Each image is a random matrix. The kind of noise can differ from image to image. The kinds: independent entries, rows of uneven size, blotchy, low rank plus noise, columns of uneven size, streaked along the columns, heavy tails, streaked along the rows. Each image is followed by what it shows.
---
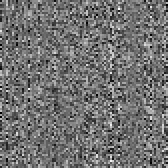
columns of uneven size
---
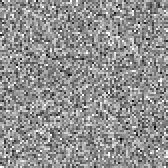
independent entries
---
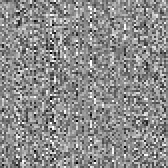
columns of uneven size
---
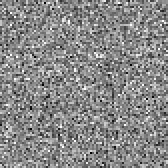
independent entries
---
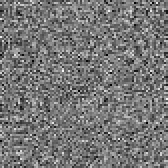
low rank plus noise
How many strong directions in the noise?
three or four
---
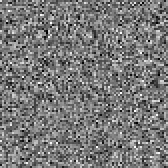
low rank plus noise
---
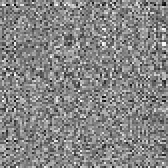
low rank plus noise
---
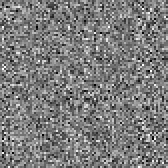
low rank plus noise
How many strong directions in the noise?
five to eight
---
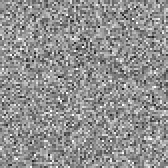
independent entries
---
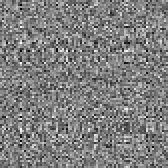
low rank plus noise
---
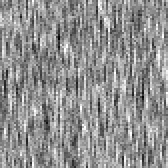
streaked along the columns
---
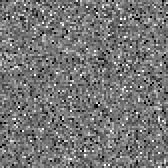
heavy tails
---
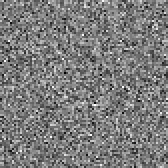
independent entries
